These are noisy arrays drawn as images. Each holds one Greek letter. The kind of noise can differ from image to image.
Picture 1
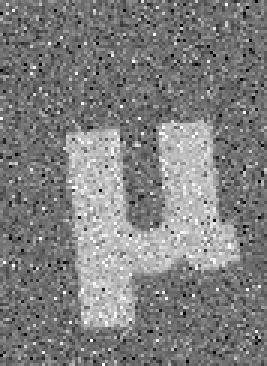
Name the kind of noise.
heavy tails
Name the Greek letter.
mu
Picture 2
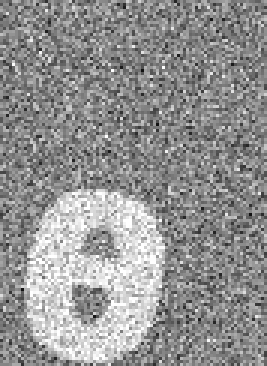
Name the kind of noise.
independent entries
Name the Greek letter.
theta
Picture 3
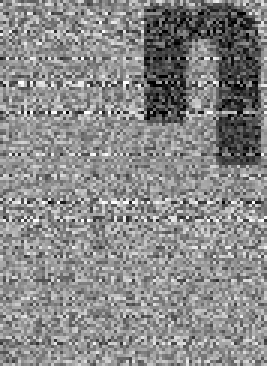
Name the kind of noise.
rows of uneven size
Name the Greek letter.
eta
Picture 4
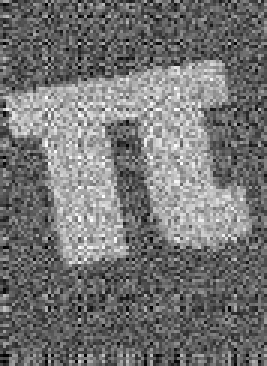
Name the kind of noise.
low rank plus noise
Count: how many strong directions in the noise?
one
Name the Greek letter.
pi
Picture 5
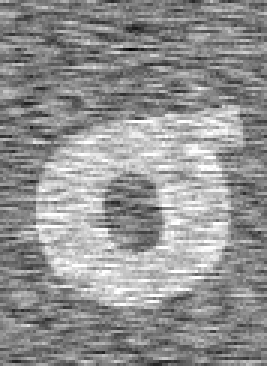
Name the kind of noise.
streaked along the rows
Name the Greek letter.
sigma
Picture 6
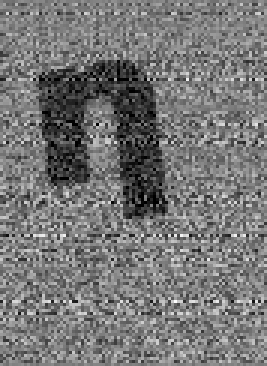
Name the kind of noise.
rows of uneven size
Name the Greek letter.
eta
